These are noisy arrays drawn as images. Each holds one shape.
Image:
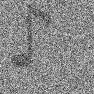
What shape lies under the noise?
musical note
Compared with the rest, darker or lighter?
darker
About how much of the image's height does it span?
two thirds
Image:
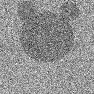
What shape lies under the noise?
bear's head
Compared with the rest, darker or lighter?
darker
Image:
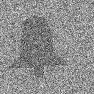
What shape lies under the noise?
bell
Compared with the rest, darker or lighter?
darker
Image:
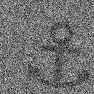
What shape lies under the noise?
anchor
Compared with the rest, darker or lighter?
darker
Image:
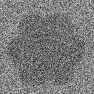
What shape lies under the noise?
flower
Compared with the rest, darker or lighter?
darker
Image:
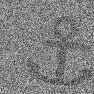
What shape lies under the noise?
anchor
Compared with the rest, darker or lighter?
darker
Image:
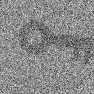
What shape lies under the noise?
key
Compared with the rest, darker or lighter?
darker
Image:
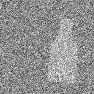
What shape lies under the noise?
bottle
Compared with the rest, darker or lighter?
lighter
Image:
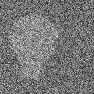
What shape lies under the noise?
light bulb
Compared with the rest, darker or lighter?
lighter
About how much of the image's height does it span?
two thirds
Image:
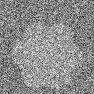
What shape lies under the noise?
flower
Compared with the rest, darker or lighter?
lighter
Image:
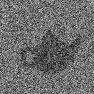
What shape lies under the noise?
teapot
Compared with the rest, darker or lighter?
darker
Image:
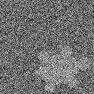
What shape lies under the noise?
turtle
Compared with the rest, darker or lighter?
lighter
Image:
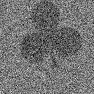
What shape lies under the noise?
club
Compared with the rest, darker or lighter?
darker
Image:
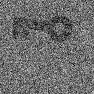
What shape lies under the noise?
key
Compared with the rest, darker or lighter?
darker
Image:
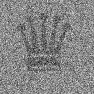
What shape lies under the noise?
chess queen
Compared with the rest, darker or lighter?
darker
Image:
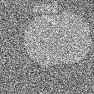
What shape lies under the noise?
apple
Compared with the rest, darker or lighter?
lighter
